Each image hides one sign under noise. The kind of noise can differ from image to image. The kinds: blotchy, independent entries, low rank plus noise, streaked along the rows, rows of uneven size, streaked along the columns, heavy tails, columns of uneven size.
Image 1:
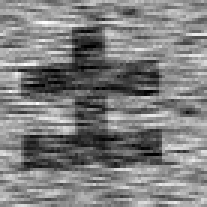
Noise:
streaked along the rows
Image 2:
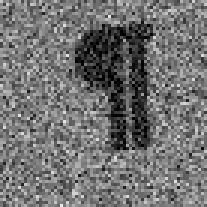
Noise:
independent entries
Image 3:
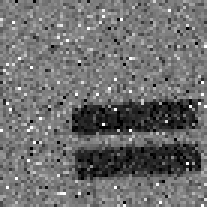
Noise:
heavy tails
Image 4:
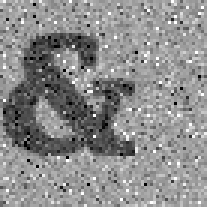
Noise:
heavy tails
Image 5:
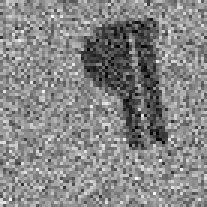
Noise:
independent entries
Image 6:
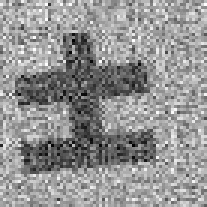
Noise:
low rank plus noise
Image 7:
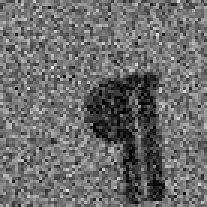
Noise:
independent entries
